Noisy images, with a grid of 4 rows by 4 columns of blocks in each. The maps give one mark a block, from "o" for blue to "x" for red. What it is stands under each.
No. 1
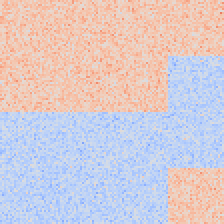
x x x x
x x x o
o o o o
o o o x
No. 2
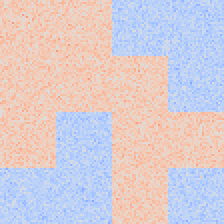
x x o o
x x x o
x o x x
o o x o
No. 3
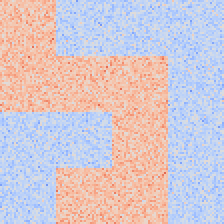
x o o o
x x x o
o o x o
o x x o
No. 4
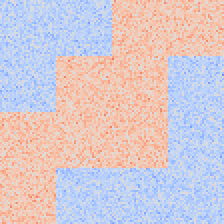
o o x x
o x x o
x x x o
x o o o
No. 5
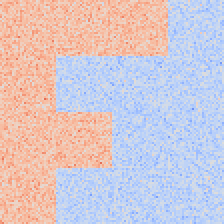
x x x o
x o o o
x x o o
x o o o
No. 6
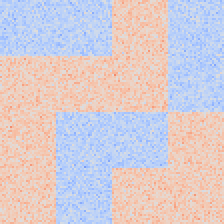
o o x o
x x x o
x o o x
x o x x
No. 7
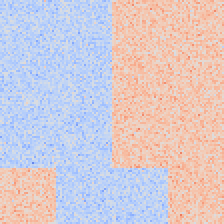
o o x x
o o x x
o o x x
x o o x
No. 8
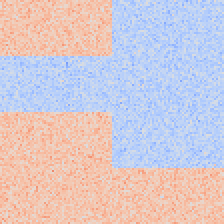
x x o o
o o o o
x x o o
x x x x
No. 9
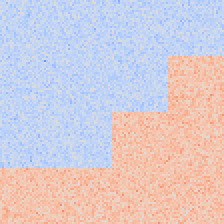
o o o o
o o o x
o o x x
x x x x
